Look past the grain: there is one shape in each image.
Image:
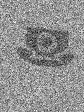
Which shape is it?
telephone
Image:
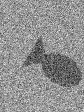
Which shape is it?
fish
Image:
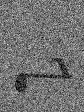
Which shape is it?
musical note
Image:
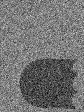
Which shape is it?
ghost
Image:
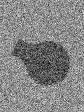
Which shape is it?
light bulb
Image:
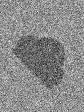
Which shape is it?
cloud
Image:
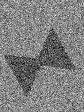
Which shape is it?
bow tie
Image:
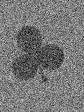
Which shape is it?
club
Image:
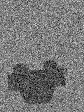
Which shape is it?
car
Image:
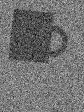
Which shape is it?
cup
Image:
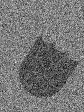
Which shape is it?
ghost
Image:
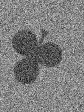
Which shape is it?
club
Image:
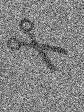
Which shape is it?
pair of scissors
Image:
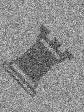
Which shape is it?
chess rook
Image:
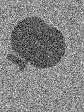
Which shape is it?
apple
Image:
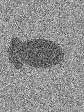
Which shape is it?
footprint
